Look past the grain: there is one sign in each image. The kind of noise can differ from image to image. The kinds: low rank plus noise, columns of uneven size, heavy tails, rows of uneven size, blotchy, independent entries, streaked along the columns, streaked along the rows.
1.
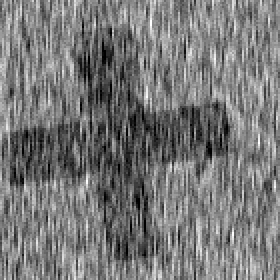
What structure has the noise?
streaked along the columns
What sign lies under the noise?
plus sign
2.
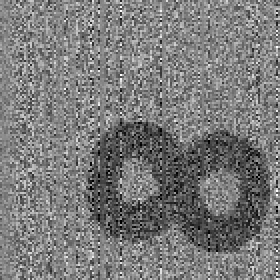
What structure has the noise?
columns of uneven size
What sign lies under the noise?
infinity sign
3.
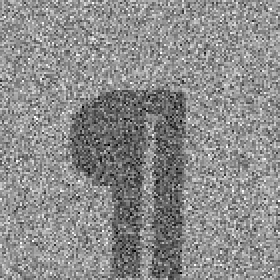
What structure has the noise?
independent entries
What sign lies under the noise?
pilcrow
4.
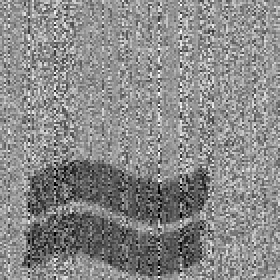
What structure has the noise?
columns of uneven size
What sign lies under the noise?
approximately sign
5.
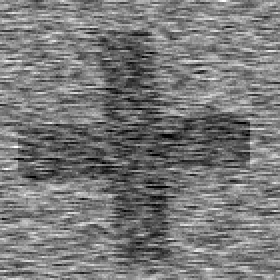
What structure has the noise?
streaked along the rows
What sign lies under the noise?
plus sign
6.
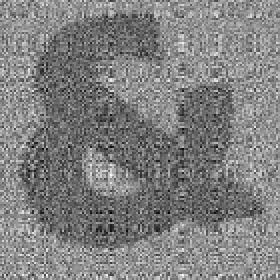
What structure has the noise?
low rank plus noise
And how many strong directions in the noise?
two
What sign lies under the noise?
ampersand
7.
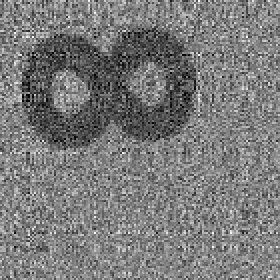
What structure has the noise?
low rank plus noise
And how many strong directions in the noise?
five to eight
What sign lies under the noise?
infinity sign
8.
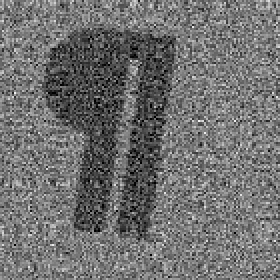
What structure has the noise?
low rank plus noise
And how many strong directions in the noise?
five to eight
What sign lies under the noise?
pilcrow
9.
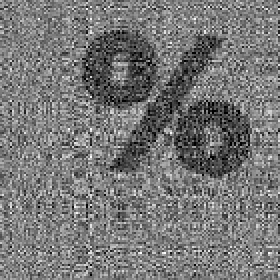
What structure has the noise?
low rank plus noise
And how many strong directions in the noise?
three or four
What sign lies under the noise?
percent sign
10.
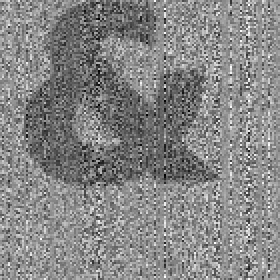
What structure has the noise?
columns of uneven size
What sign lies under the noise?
ampersand
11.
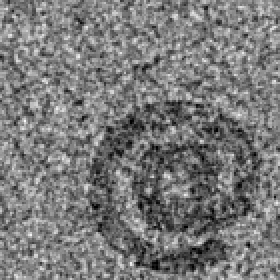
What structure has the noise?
blotchy
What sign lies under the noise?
at sign
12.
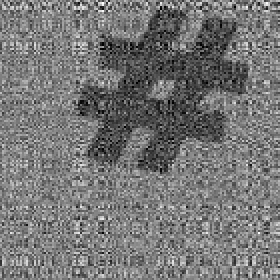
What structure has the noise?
low rank plus noise
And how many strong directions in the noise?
two
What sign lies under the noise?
hash sign
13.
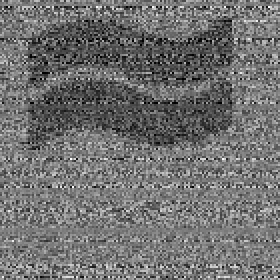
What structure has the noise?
rows of uneven size
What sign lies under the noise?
approximately sign
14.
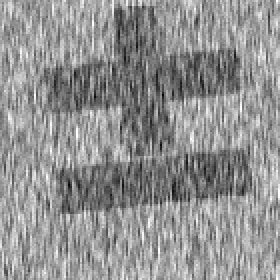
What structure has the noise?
streaked along the columns
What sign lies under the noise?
plus-minus sign
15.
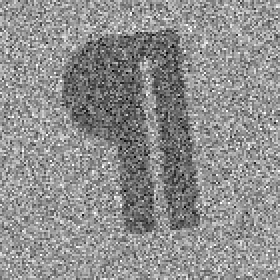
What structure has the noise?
independent entries
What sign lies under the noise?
pilcrow
